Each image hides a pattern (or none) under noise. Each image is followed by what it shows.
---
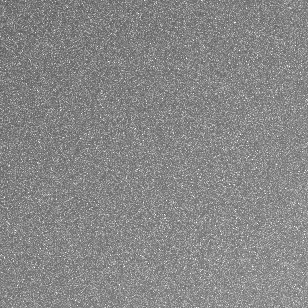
a smooth slope
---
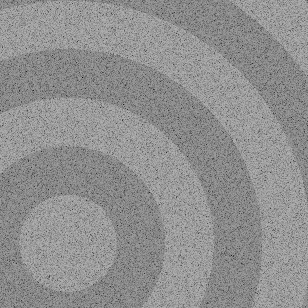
rings round one point
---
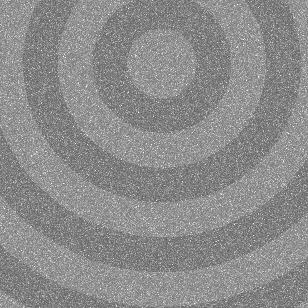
rings round one point
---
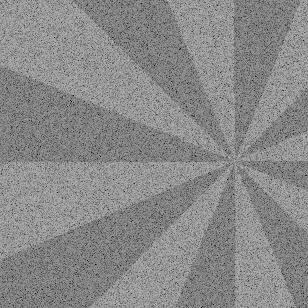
spokes from one point
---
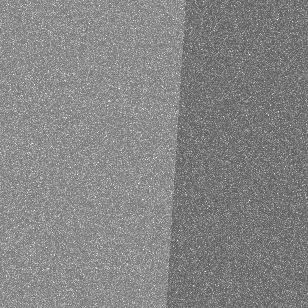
a sharp edge
